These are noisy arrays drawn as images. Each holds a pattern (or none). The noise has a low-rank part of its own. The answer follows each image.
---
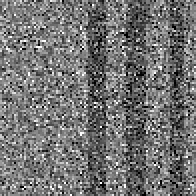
bands of columns
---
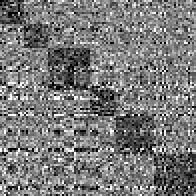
blocks along the diagonal
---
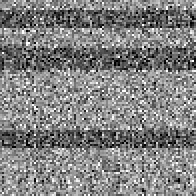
bands of rows
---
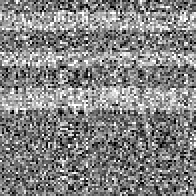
bands of rows
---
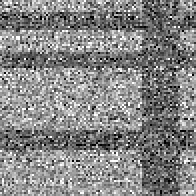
bands of rows crossing bands of columns
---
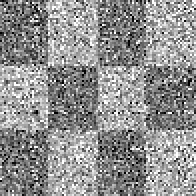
a checkerboard
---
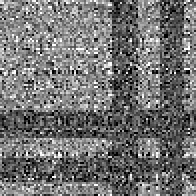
bands of rows crossing bands of columns
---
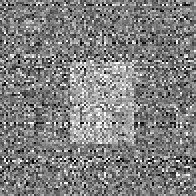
one block
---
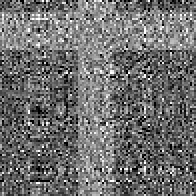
bands of rows crossing bands of columns
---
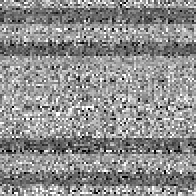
bands of rows
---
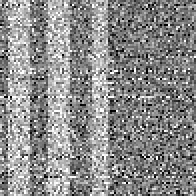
bands of columns
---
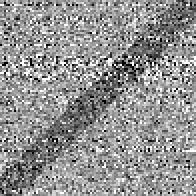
a diagonal band
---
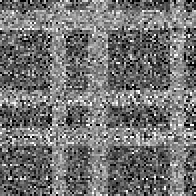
bands of rows crossing bands of columns
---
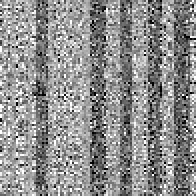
bands of columns
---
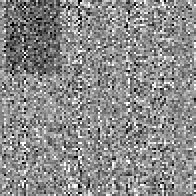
one block
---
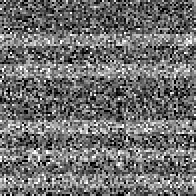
bands of rows
